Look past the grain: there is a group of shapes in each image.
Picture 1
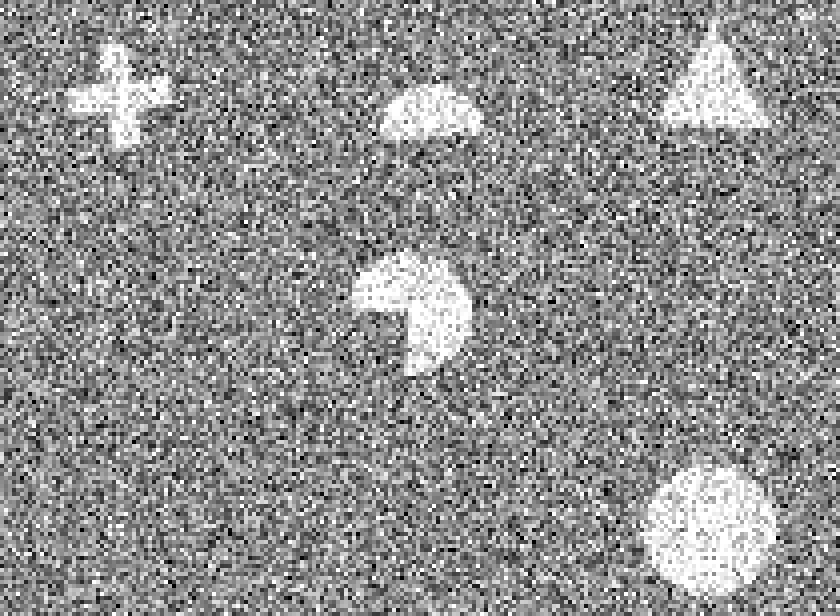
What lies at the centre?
disc with a wedge cut out
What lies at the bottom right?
disc
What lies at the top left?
cross
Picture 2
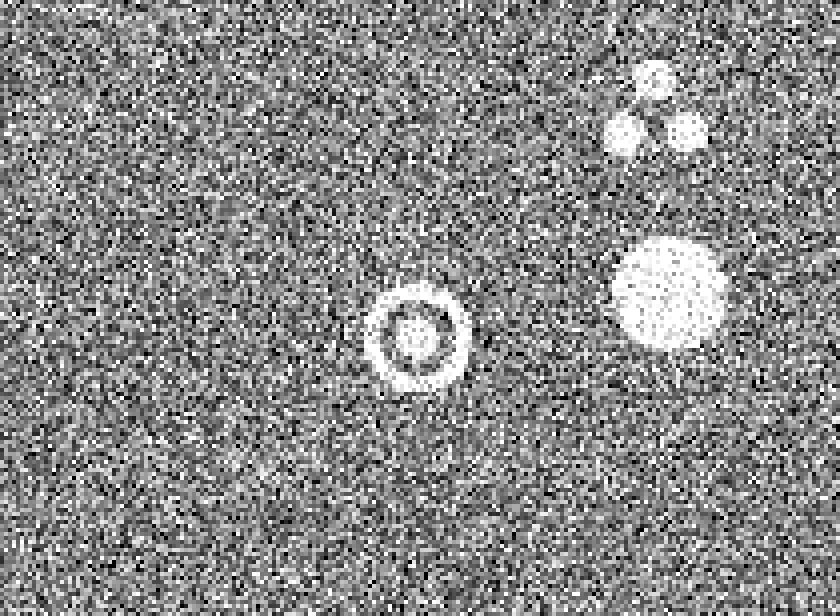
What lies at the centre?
bullseye
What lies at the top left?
nothing
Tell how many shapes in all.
3
